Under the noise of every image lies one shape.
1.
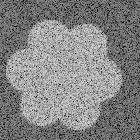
flower
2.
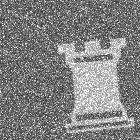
chess rook
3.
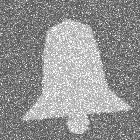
bell
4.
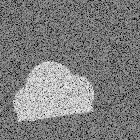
cloud
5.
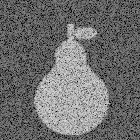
pear
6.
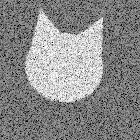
cat's head
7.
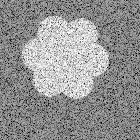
flower
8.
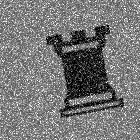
chess rook
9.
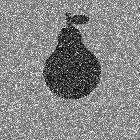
pear
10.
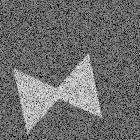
bow tie
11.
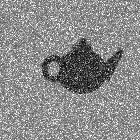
teapot
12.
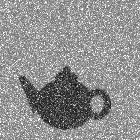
teapot
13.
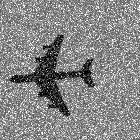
airplane
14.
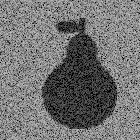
pear
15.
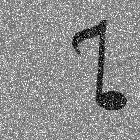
musical note
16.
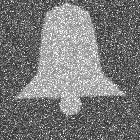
bell
